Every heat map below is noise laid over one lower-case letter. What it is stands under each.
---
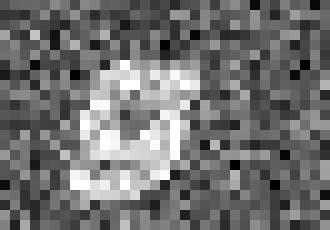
light g
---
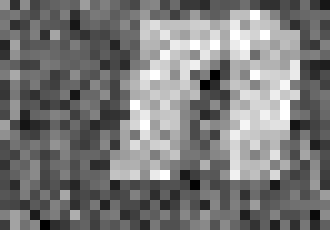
light n
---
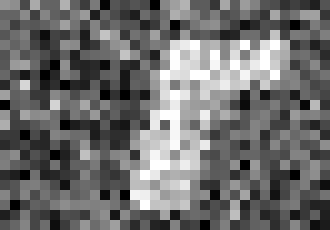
light r
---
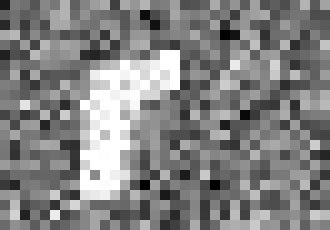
light r
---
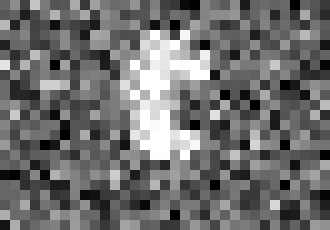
light t
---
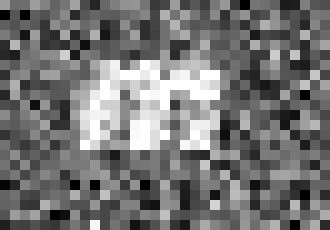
light m, centre
